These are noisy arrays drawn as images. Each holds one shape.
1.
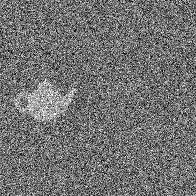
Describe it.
light teapot, middle left
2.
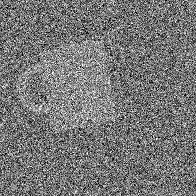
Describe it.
light cup
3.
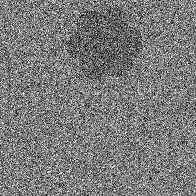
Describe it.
dark flower, top middle
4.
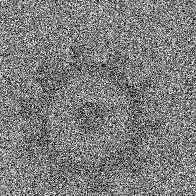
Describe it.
dark gear
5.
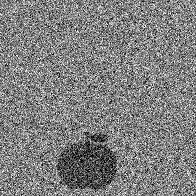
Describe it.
dark apple, bottom middle
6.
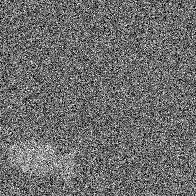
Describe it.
light fish, bottom left
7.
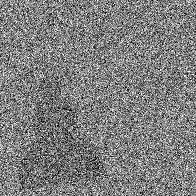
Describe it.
dark chess pawn
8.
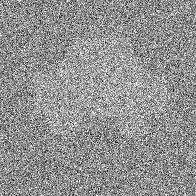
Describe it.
light car
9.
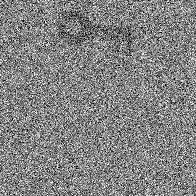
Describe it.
dark key, top middle
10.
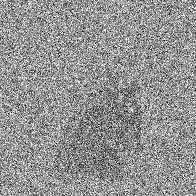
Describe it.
dark chess knight
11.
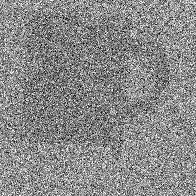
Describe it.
dark cup
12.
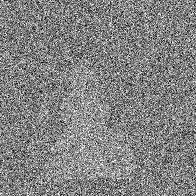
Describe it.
light chess pawn
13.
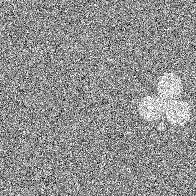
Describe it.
light club, middle right
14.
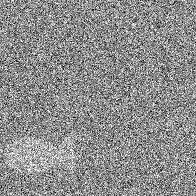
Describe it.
light fish, bottom left
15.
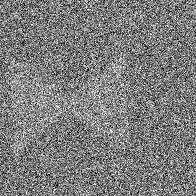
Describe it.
light bow tie
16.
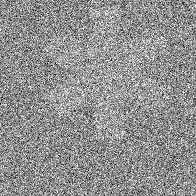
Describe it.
light asterisk
